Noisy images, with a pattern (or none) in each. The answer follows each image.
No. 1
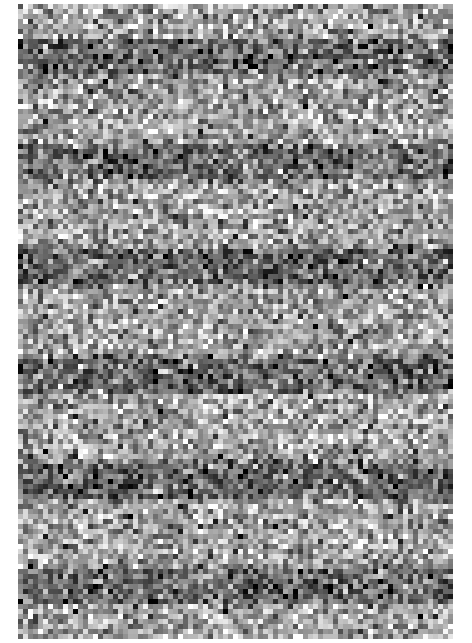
horizontal stripes
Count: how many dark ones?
6
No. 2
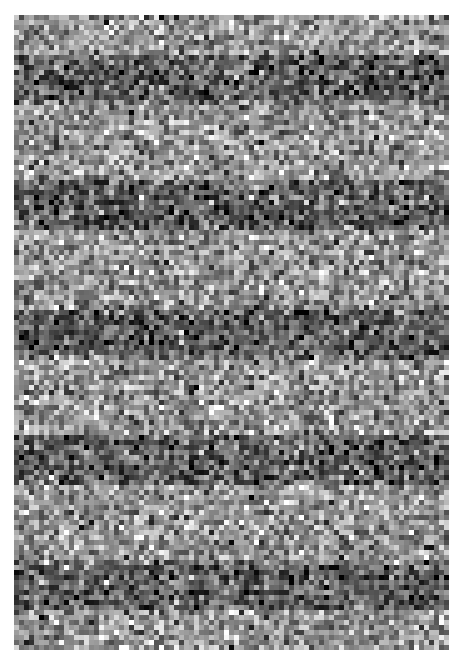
horizontal stripes
